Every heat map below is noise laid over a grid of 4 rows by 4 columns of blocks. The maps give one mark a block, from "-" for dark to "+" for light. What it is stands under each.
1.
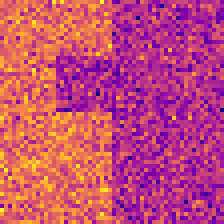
+ + - -
+ - - -
+ + - -
+ + - -
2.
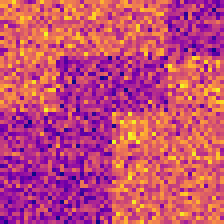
+ + + -
+ - - +
- - + +
- - + +
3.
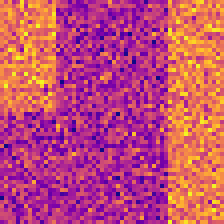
+ - - +
+ - - +
- - - +
- - - +
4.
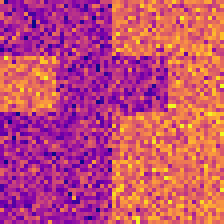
- - + +
+ - - +
- - + +
- - + +
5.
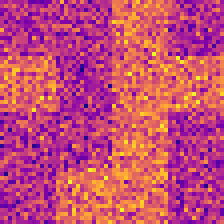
- - + -
+ - + +
- - + -
- + + -
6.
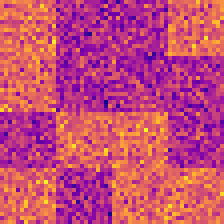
+ - - +
+ - - -
- + + -
+ - + +
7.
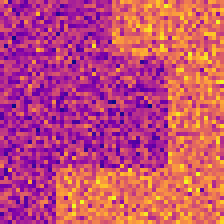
- - + +
- - - +
- - - +
- + + +
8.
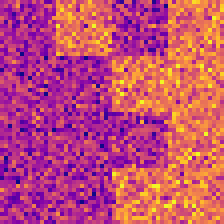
- + - +
- - + +
- - - +
- - + +
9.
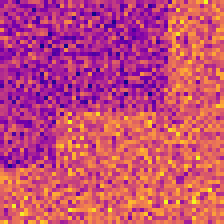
- - - +
- - - +
- + + +
+ + + +
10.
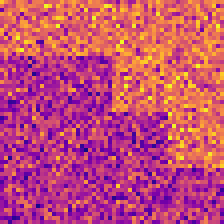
+ + + +
- - + +
- - - +
- - - -
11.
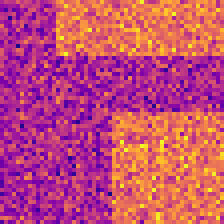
- + + +
- - - -
- - + +
- - + +
